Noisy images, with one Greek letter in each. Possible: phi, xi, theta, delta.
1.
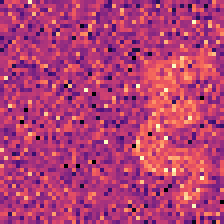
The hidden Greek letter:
xi
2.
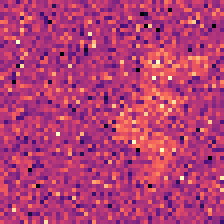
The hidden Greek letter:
xi
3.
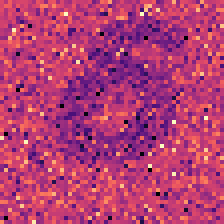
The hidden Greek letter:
delta
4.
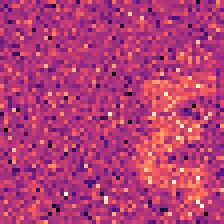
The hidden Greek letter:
xi
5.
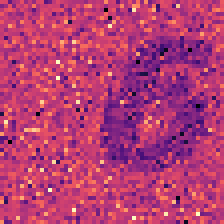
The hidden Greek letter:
delta
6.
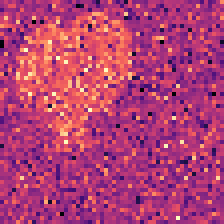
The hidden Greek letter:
phi
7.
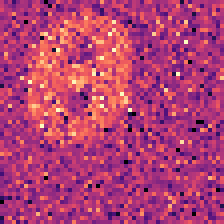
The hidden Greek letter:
theta
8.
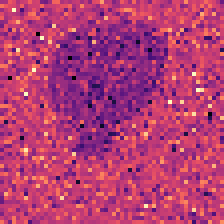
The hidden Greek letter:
phi
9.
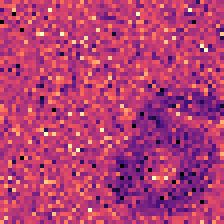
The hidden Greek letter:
delta
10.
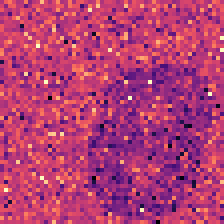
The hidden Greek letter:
theta
